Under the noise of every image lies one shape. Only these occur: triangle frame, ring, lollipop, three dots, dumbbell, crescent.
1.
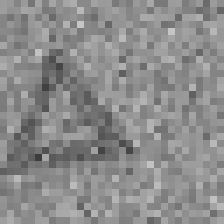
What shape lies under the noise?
triangle frame
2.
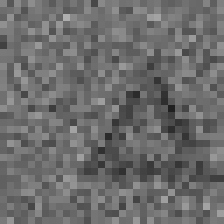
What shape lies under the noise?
triangle frame
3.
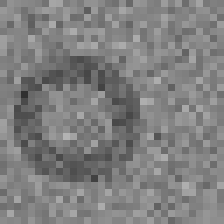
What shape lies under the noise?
ring
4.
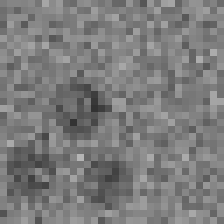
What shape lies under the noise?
three dots
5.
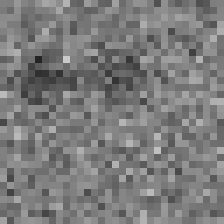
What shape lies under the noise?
dumbbell
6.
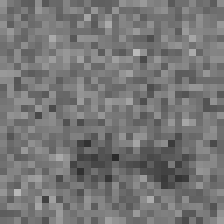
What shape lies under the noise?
dumbbell
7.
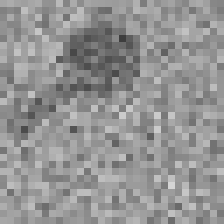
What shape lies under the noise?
lollipop
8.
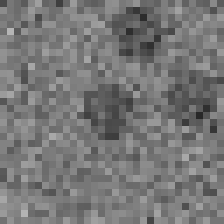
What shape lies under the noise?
three dots
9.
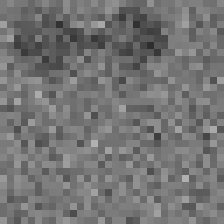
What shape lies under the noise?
dumbbell
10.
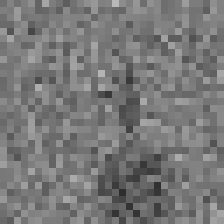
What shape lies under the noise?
lollipop
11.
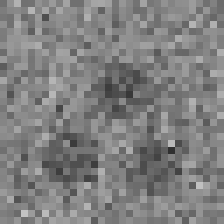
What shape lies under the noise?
three dots
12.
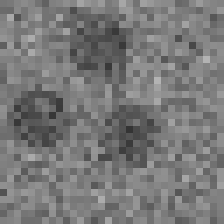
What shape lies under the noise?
three dots
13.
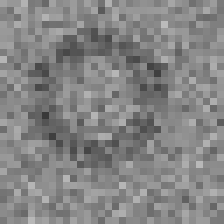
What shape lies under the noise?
ring
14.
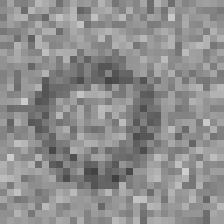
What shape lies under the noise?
ring
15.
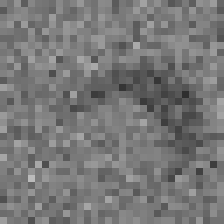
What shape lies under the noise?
crescent
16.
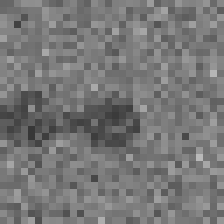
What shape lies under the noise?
dumbbell
